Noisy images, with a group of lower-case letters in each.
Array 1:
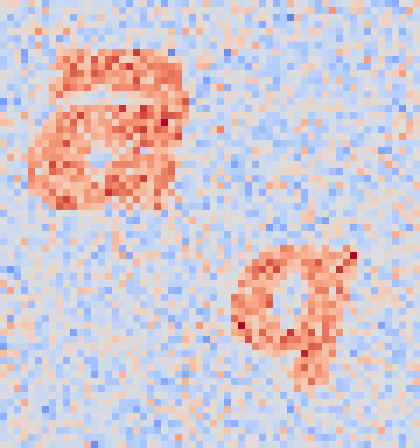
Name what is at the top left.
a
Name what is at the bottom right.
q
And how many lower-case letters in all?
2
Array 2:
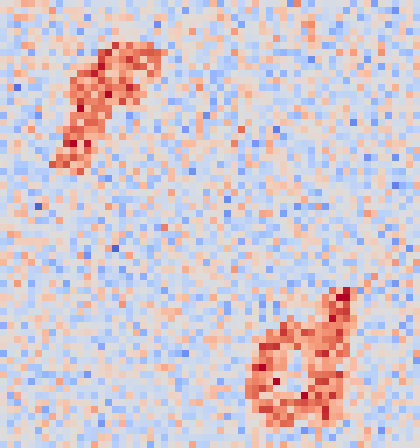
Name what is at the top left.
f
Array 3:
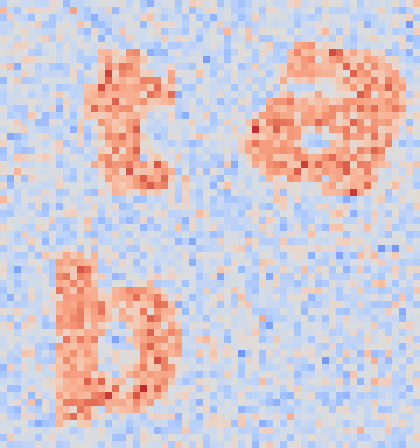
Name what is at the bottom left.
b
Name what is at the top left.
t
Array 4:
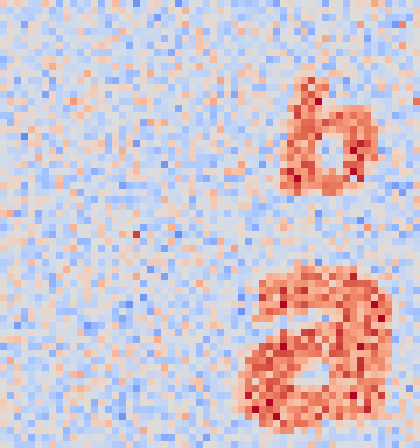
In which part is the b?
top right
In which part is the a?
bottom right
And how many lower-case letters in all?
2
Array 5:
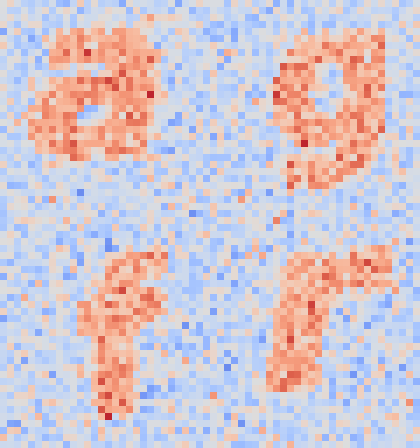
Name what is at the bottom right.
r
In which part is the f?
bottom left
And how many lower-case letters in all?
4
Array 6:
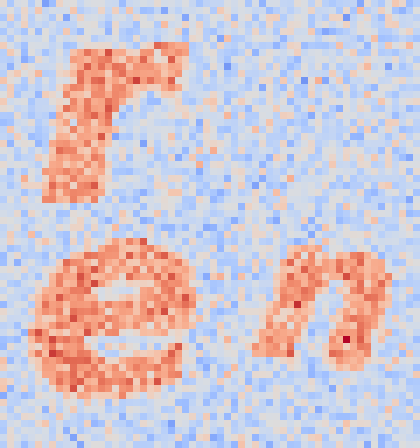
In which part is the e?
bottom left
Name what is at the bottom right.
n
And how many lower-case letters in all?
3
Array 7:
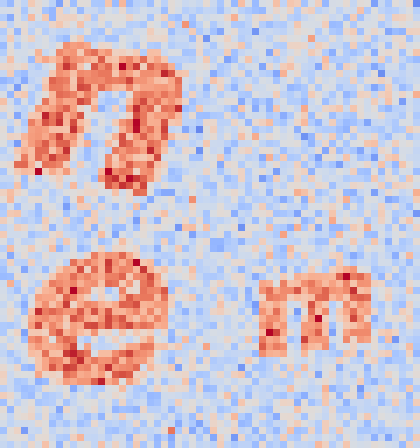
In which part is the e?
bottom left
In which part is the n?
top left
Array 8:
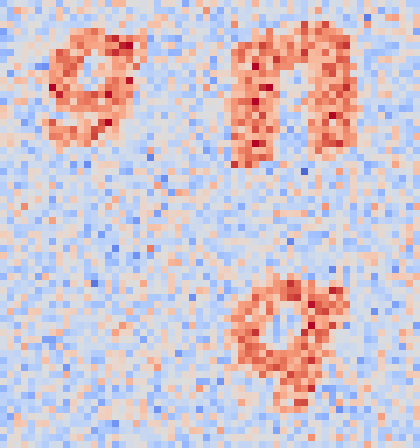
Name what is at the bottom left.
nothing
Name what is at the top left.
g
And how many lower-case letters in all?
3
